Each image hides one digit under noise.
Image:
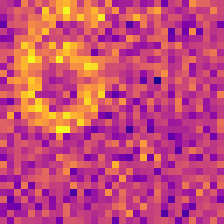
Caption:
light 6
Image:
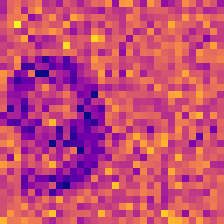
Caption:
dark 9
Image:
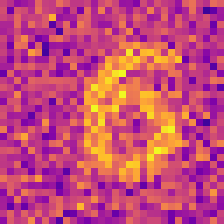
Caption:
light 6
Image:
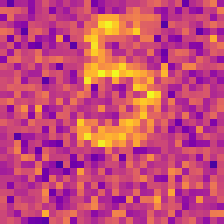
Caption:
light 5
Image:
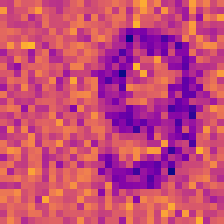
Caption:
dark 9
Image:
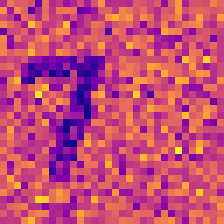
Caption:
dark 7
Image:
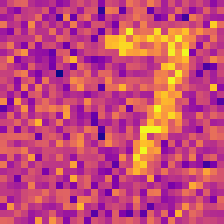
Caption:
light 7
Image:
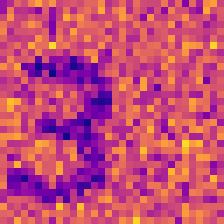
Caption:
dark 3
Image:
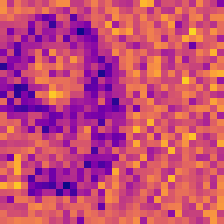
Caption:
dark 9
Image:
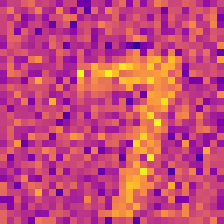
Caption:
light 7
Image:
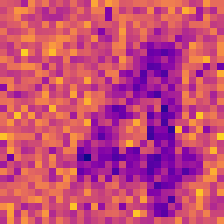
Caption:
dark 4
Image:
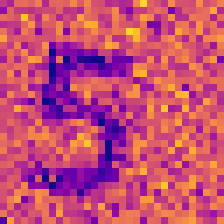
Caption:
dark 5
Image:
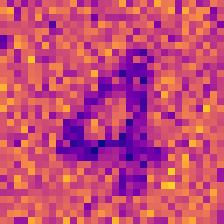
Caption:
dark 4
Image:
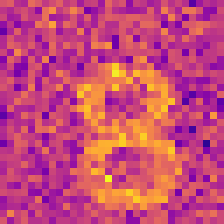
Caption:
light 8
